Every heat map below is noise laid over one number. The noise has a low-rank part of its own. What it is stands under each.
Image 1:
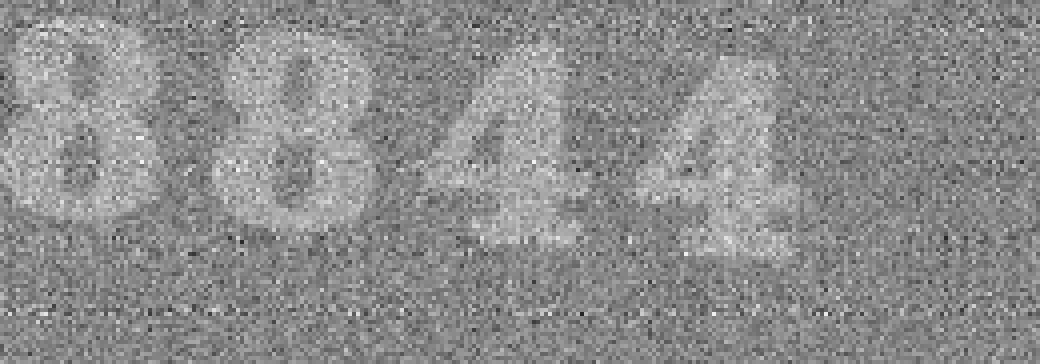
8844
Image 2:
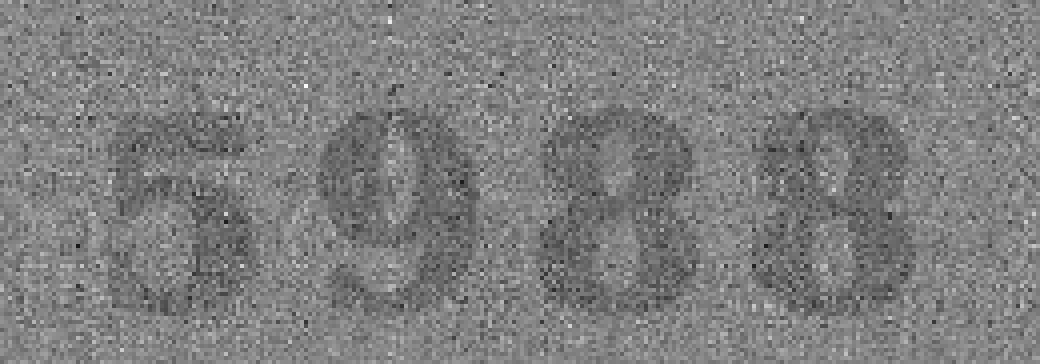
5988
